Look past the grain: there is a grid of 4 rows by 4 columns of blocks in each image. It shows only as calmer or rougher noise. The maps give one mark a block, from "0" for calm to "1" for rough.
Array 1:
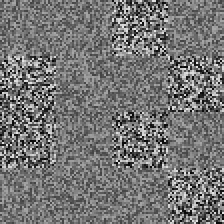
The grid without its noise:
0 0 1 0
1 0 0 1
1 0 1 0
0 0 0 1
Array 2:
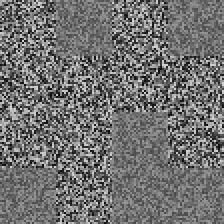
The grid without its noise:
1 0 1 0
1 1 1 1
1 1 0 1
0 1 0 0
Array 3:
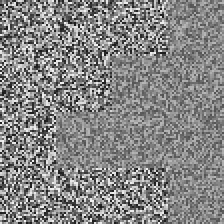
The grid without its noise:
1 1 1 0
1 1 0 0
1 0 0 0
1 1 1 0
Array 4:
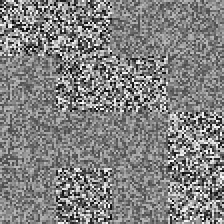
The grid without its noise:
1 1 0 0
0 1 1 0
0 0 0 1
0 1 0 1
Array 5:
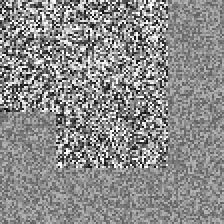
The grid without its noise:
1 1 1 0
1 1 1 0
0 1 1 0
0 0 0 0
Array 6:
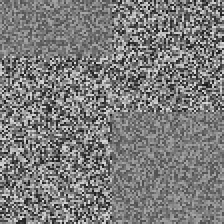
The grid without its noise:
0 0 1 1
1 1 1 1
1 1 0 0
1 1 0 0
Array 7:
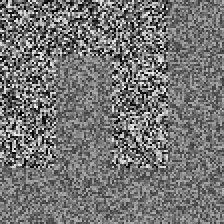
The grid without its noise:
1 1 1 0
1 0 1 0
1 0 1 0
0 0 0 0
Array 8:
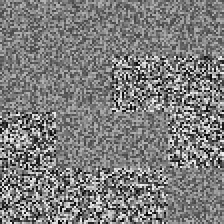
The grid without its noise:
0 0 0 0
0 0 1 1
1 0 0 1
1 1 1 0
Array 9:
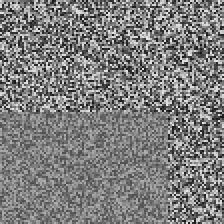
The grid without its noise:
1 1 1 1
1 1 1 1
0 0 0 1
0 0 0 1
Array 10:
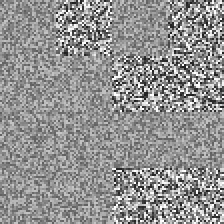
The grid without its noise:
0 1 0 1
0 0 1 1
0 0 0 0
0 0 1 1
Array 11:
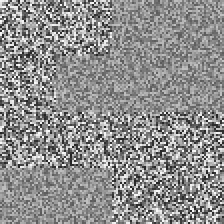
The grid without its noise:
1 1 0 0
1 0 0 0
1 1 1 1
0 0 1 1
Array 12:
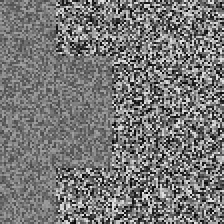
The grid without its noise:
0 1 1 1
0 0 1 1
0 0 1 1
0 1 1 1
